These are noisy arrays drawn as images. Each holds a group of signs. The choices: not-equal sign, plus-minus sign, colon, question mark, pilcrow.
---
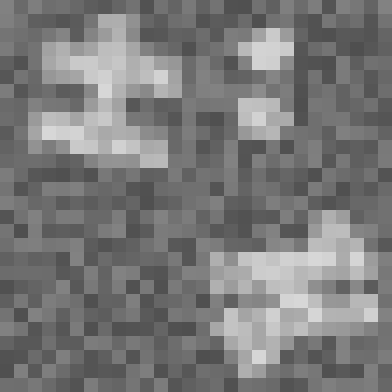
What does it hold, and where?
top left: plus-minus sign; top right: colon; bottom right: not-equal sign
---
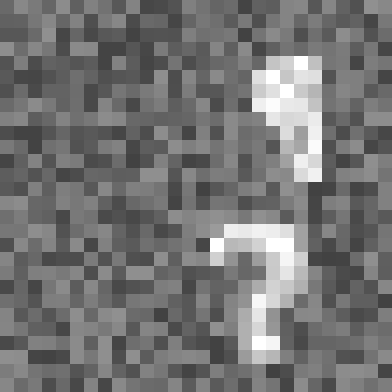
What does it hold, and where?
top right: pilcrow; bottom right: question mark
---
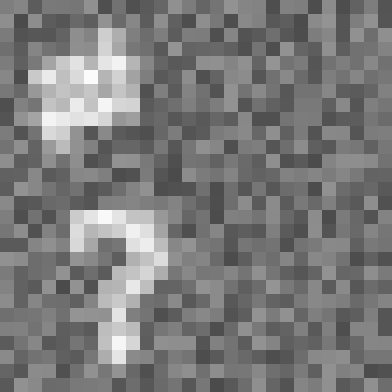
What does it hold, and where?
top left: not-equal sign; bottom left: question mark
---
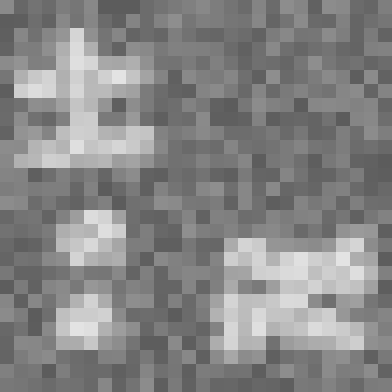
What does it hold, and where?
top left: plus-minus sign; bottom left: colon; bottom right: not-equal sign
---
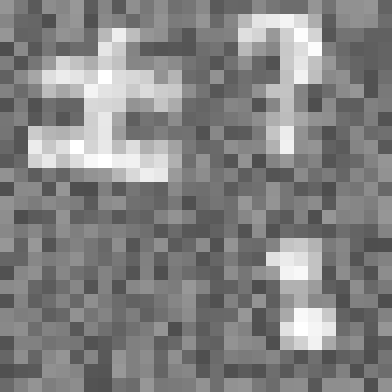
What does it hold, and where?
top left: plus-minus sign; top right: question mark; bottom right: colon
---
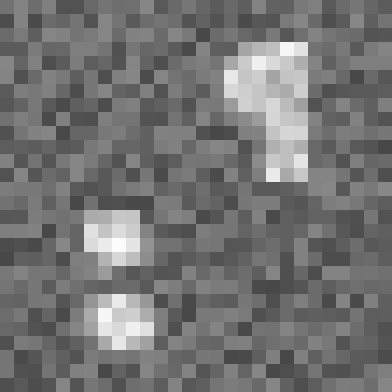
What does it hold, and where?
top right: pilcrow; bottom left: colon
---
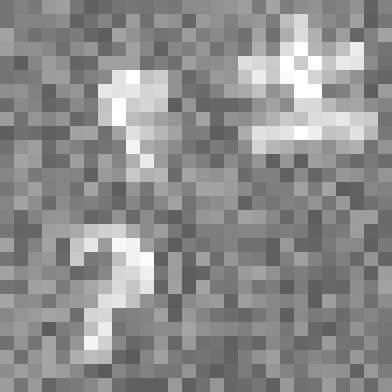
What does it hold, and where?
top left: pilcrow; top right: plus-minus sign; bottom left: question mark
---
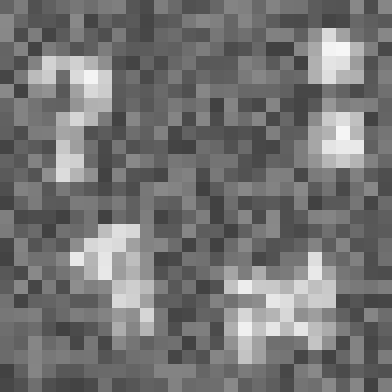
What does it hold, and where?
top left: question mark; top right: colon; bottom left: pilcrow; bottom right: not-equal sign
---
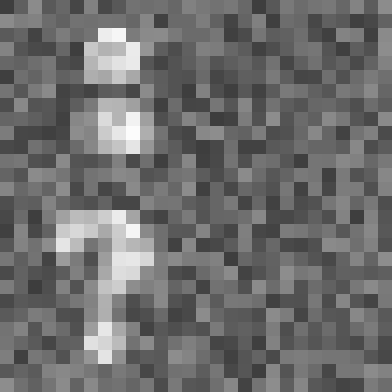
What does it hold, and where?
top left: colon; bottom left: question mark
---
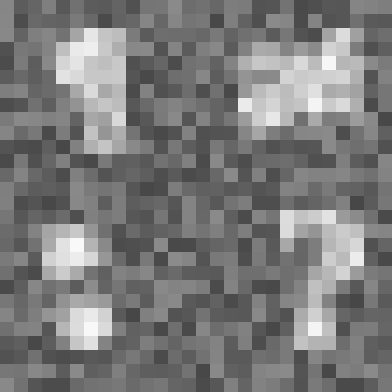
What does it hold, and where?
top left: pilcrow; top right: not-equal sign; bottom left: colon; bottom right: question mark
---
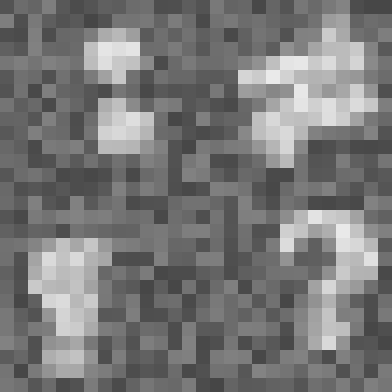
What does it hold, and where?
top left: colon; top right: not-equal sign; bottom left: pilcrow; bottom right: question mark
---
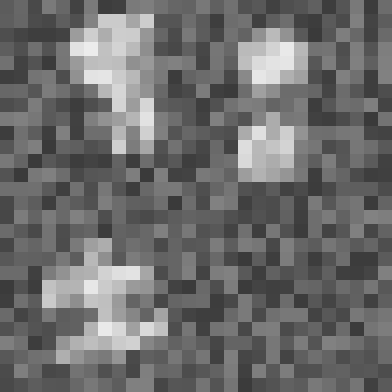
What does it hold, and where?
top left: pilcrow; top right: colon; bottom left: plus-minus sign
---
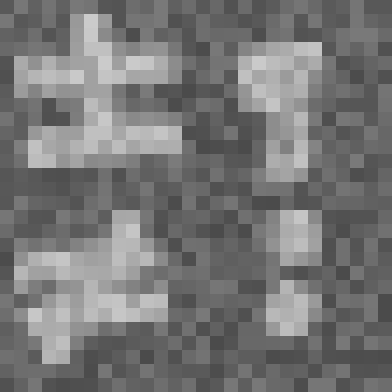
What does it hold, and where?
top left: plus-minus sign; top right: pilcrow; bottom left: not-equal sign; bottom right: colon
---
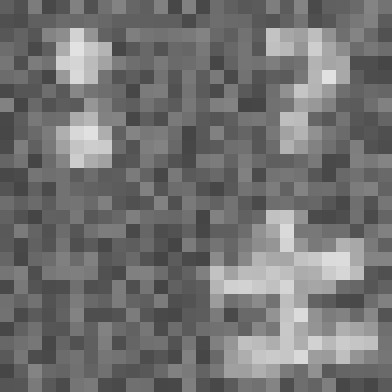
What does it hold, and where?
top left: colon; top right: question mark; bottom right: plus-minus sign
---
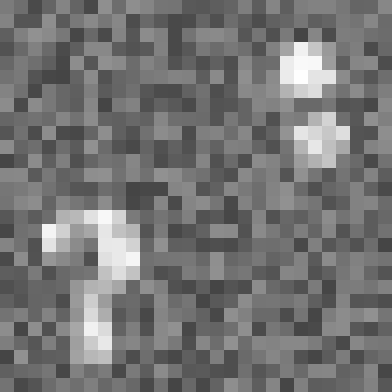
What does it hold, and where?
top right: colon; bottom left: question mark
